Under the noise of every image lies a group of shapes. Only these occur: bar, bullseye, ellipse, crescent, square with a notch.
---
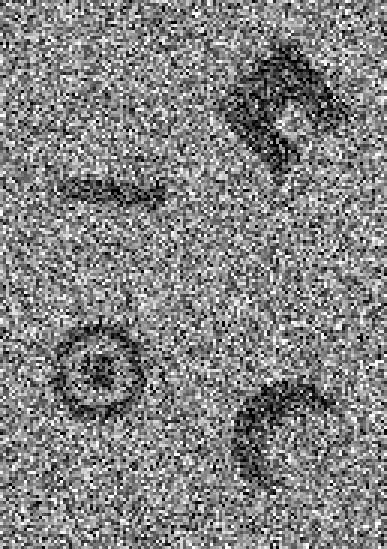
top left: bar; top right: square with a notch; bottom left: bullseye; bottom right: crescent
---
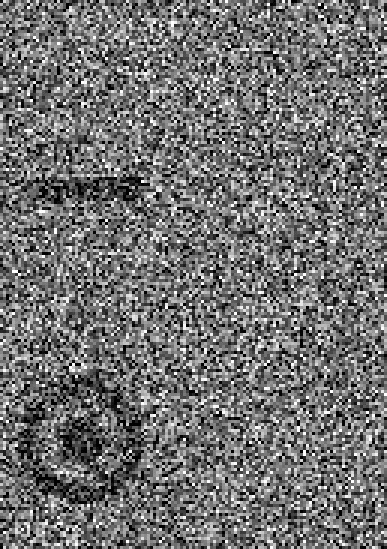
top left: bar; bottom left: bullseye
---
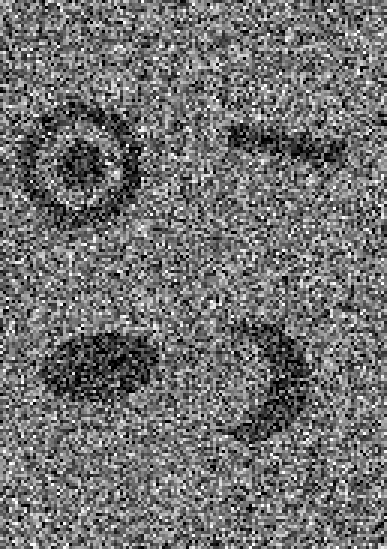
top left: bullseye; top right: bar; bottom left: ellipse; bottom right: crescent
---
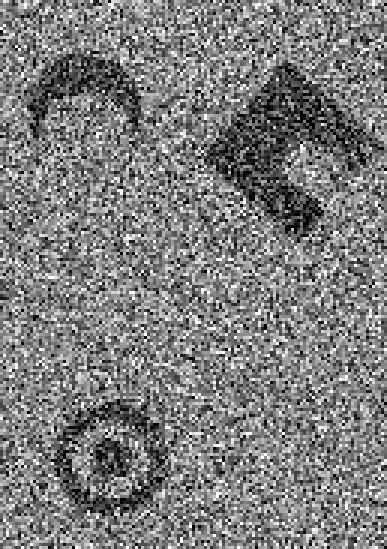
top left: crescent; top right: square with a notch; bottom left: bullseye
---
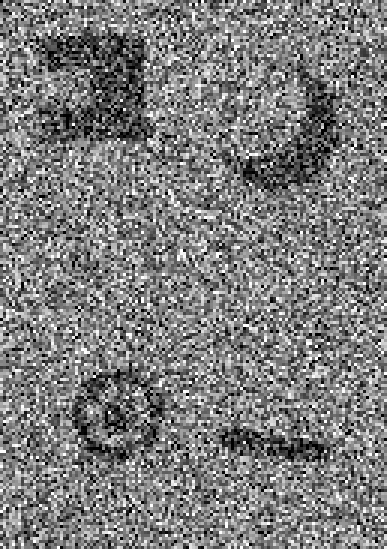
top left: square with a notch; top right: crescent; bottom left: bullseye; bottom right: bar
